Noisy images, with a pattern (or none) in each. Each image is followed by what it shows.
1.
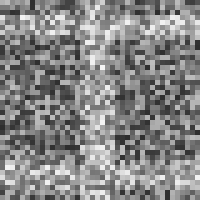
bands of rows crossing bands of columns
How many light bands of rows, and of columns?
2 and 1
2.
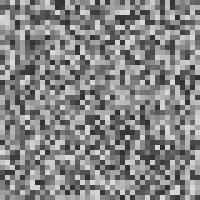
only noise
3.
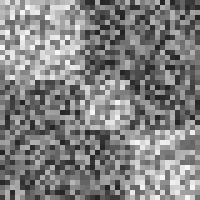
blocks along the diagonal
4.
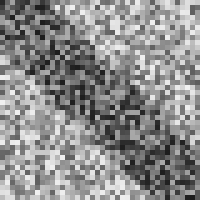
a diagonal band
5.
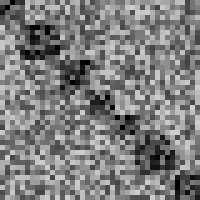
blocks along the diagonal
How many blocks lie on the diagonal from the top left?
7
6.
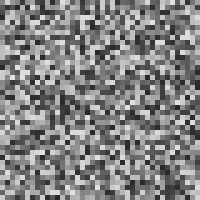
only noise
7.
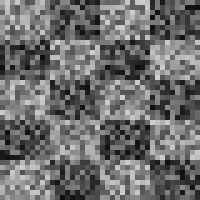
a checkerboard
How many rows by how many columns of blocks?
5 by 4
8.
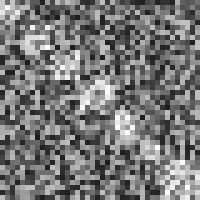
blocks along the diagonal
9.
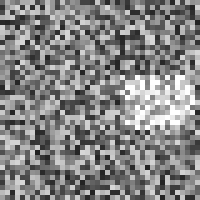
one block
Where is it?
middle right
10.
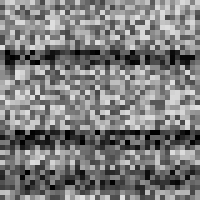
bands of rows
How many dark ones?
3
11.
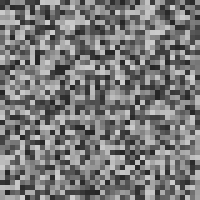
only noise
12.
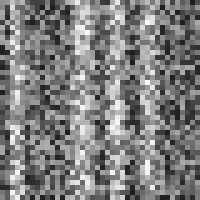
bands of columns
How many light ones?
4
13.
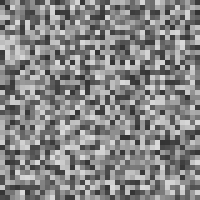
only noise
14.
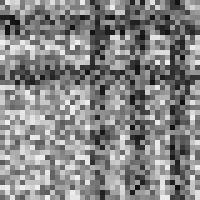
bands of rows crossing bands of columns
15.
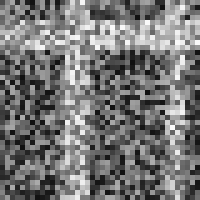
bands of rows crossing bands of columns
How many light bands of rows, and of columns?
1 and 2
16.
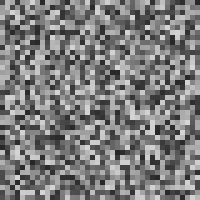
only noise
